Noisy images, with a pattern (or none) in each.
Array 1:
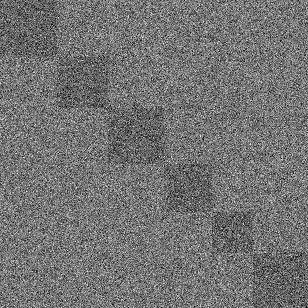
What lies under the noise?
blocks along the diagonal
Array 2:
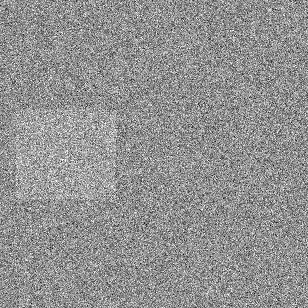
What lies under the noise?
one block
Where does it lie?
middle left
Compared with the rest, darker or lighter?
lighter
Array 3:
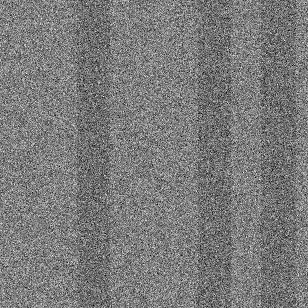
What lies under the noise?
bands of columns
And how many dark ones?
3
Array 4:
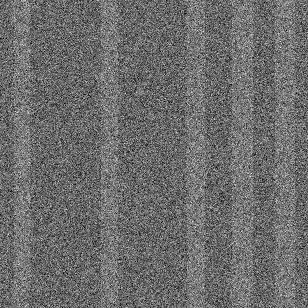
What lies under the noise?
bands of columns
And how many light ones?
5
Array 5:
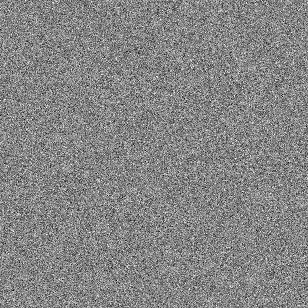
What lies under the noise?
only noise
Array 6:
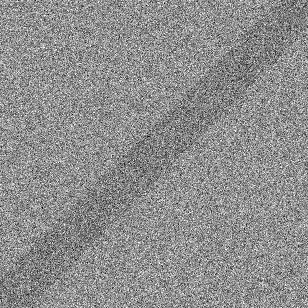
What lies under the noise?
a diagonal band
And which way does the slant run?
bottom left to top right
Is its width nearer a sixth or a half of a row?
a sixth
